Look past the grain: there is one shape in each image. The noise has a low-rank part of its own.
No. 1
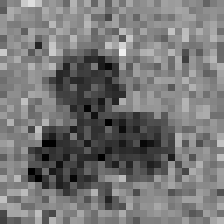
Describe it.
dark club
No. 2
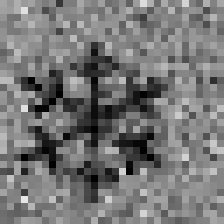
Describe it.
dark snowflake
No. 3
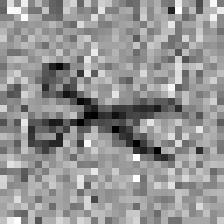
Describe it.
dark pair of scissors
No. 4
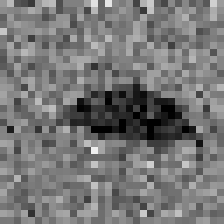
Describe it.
dark umbrella
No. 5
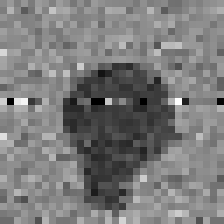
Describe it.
dark light bulb
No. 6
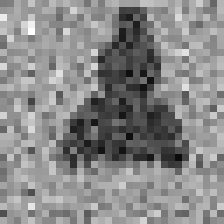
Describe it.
dark chess pawn
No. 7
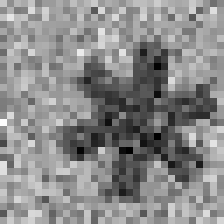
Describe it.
dark asterisk
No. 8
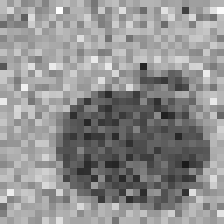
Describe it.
dark apple
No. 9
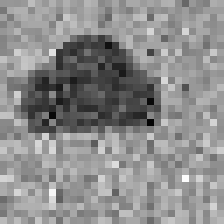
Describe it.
dark cloud
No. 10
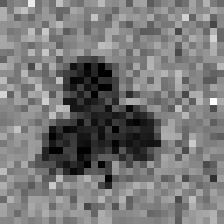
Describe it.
dark club
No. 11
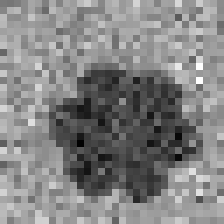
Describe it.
dark flower
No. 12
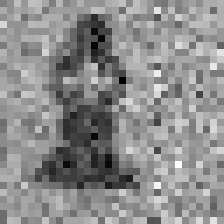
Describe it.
dark chess bishop
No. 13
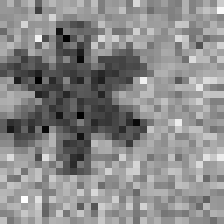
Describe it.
dark asterisk
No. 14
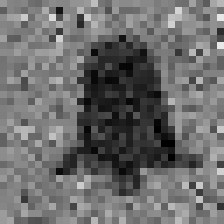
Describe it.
dark bell
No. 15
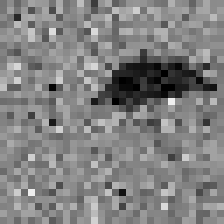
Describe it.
dark umbrella
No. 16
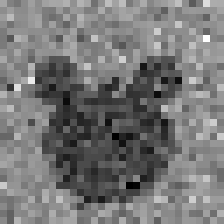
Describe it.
dark bear's head
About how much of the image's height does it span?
two thirds
